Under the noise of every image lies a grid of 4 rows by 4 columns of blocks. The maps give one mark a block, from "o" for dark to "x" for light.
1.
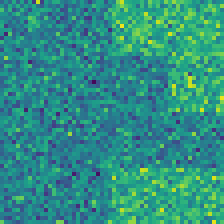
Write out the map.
o o x x
o o o x
o o o o
o o x x
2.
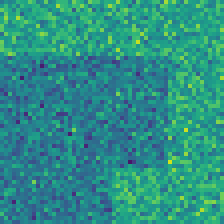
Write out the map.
x x x x
o o o x
o o o x
o o x x
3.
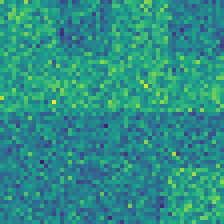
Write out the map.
x o x o
x x x x
o o o o
o o o x
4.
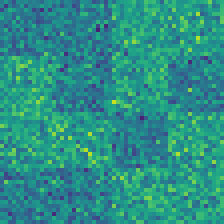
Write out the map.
o o x x
x o x o
x x o x
o o x x
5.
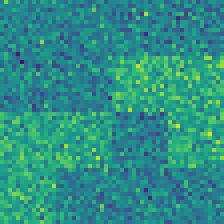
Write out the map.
o o o o
o o x x
x x o x
x o o o
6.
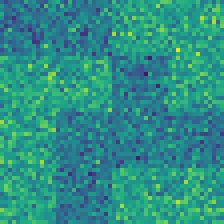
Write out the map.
o o x x
x x o x
x o o o
x o x x
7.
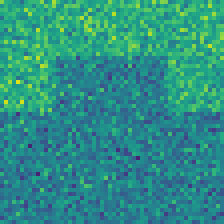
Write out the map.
x x x x
x o o x
o o o o
o o o o
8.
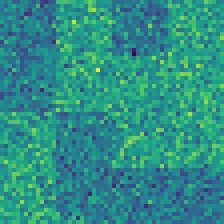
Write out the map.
o x o x
o x x x
x o x x
x o o o
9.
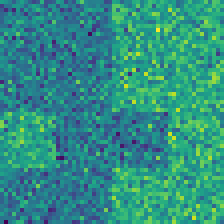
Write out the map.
o o x x
o o x x
x o o x
o o x x
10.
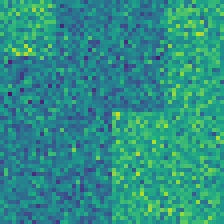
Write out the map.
x o o x
o o o x
o o x x
o o x x
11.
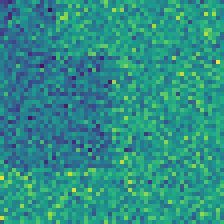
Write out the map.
o x x x
o o x x
o o x x
x x x x
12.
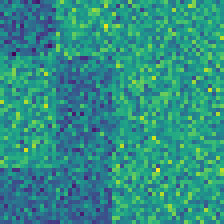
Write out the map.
o x x x
x o x x
x o x x
o o x x
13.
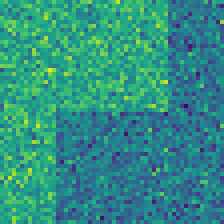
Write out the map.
x x x o
x x x o
x o o o
x o o o
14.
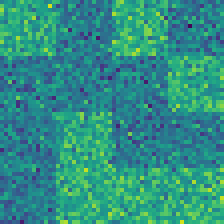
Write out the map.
x o x o
o o o x
o x o o
o x x x
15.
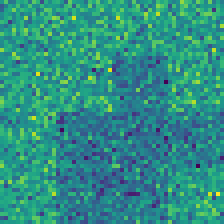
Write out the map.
x x x x
x x o x
x o o o
x o o x
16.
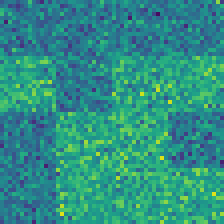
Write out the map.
o o o o
x o x x
o x x o
o x x x
